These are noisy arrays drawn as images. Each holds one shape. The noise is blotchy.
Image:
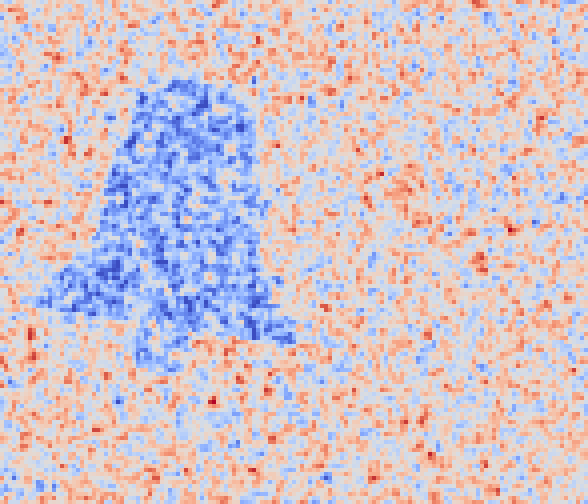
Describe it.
blue bell
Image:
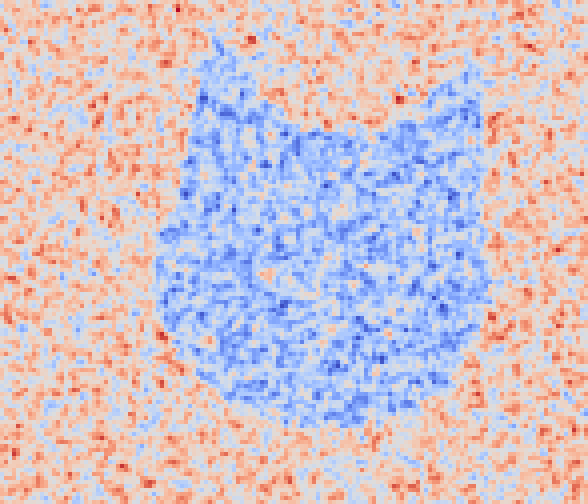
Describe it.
blue cat's head
